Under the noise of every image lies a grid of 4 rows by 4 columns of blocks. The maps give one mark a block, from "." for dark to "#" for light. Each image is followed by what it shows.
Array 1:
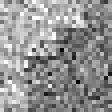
# # # .
# # . .
# . . .
# . . .
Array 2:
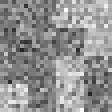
. . # #
. . . #
. . # .
# . # .
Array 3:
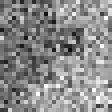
. . # #
. . . #
. . # #
. # # #
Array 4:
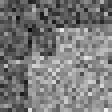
. . . .
. . # #
. # # #
. # # #
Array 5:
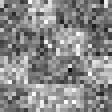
. # . .
. . # .
# . . #
. # # .
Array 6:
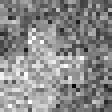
. . . .
. # . .
# # # .
# # . .
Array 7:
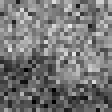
# # # #
# # # #
. . # #
. . . .
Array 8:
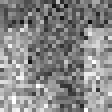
. . . .
# . . #
# . . #
# # . #
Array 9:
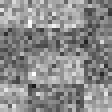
# # # .
. . . .
. # # .
# . . #
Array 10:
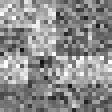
# # . .
. # . .
# . # #
. . . .
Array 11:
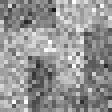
. . # #
# # # .
# . # .
# . . .
